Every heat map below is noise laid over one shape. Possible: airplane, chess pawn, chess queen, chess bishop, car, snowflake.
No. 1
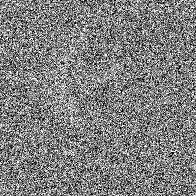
airplane
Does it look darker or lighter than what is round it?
lighter
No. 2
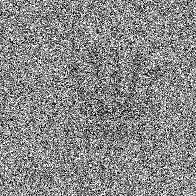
chess queen
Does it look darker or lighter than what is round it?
darker
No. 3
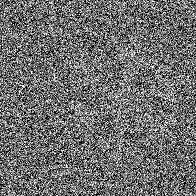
snowflake
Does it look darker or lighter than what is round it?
lighter
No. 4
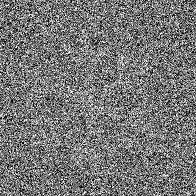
snowflake
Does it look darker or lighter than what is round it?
lighter
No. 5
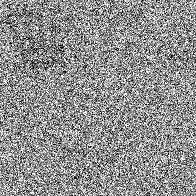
chess queen
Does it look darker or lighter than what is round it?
darker
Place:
top left
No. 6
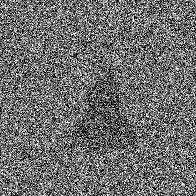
chess pawn
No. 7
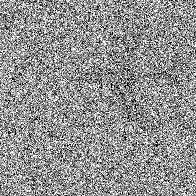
airplane
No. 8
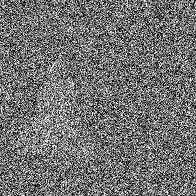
chess pawn
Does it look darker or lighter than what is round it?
lighter
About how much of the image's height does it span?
half
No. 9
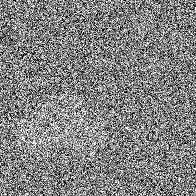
car
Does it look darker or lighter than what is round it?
lighter
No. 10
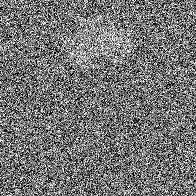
car
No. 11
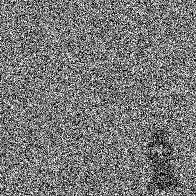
chess bishop
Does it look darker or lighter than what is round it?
darker
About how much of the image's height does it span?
a third
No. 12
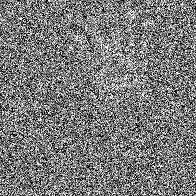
chess queen
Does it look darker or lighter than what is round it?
lighter
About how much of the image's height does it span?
half
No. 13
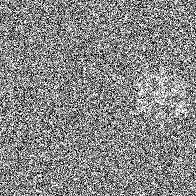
snowflake
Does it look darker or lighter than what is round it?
lighter
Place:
middle right
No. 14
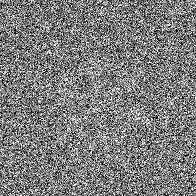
snowflake
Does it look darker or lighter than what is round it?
lighter
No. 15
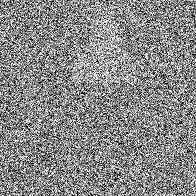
chess pawn
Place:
top middle
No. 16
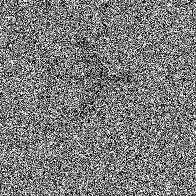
airplane
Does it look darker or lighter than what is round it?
darker
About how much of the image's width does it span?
half
